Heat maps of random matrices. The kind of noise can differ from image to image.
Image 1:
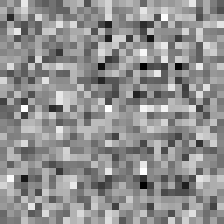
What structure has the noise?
low rank plus noise
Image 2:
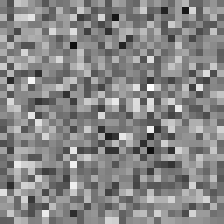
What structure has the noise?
low rank plus noise
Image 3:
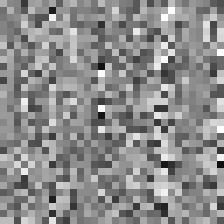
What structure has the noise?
columns of uneven size
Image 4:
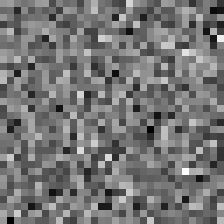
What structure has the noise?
independent entries
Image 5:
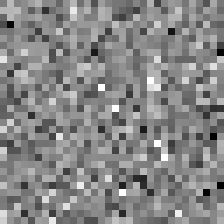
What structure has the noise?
heavy tails
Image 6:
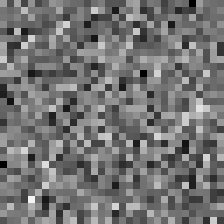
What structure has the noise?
independent entries
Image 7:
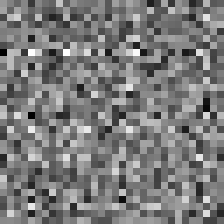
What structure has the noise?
low rank plus noise
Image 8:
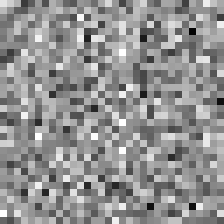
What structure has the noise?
low rank plus noise
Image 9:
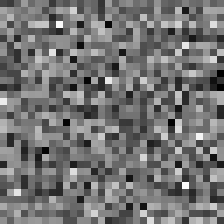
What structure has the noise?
low rank plus noise
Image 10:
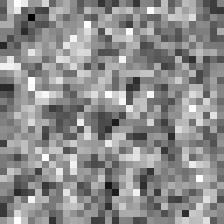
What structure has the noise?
blotchy
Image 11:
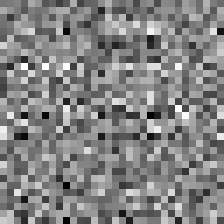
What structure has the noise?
low rank plus noise
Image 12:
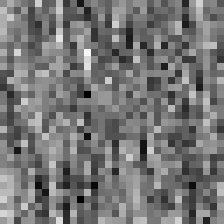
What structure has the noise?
streaked along the columns
